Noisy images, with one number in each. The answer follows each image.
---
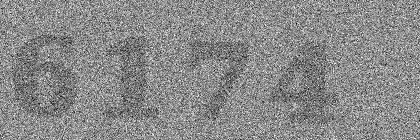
6174
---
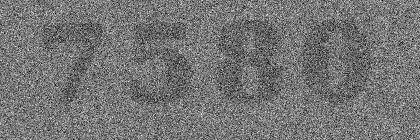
7580
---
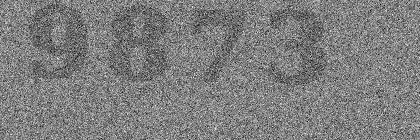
9873
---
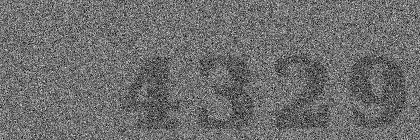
4329
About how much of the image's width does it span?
two thirds
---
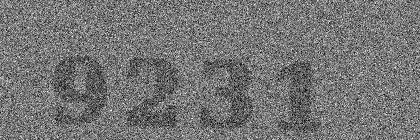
9231
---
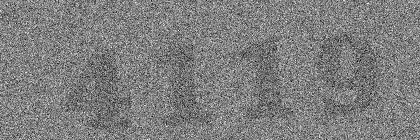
4119
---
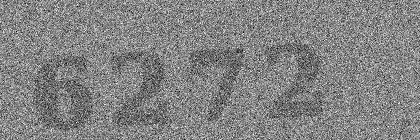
6272
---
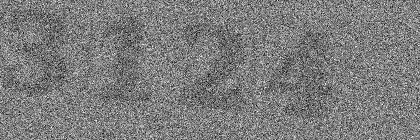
3124
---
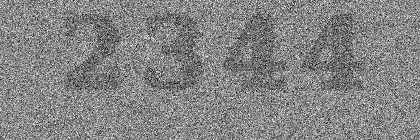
2344
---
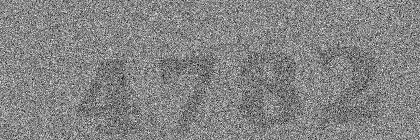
4782
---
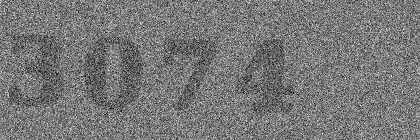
3074
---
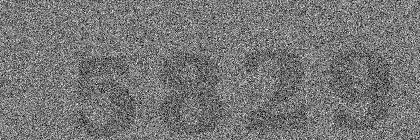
5829
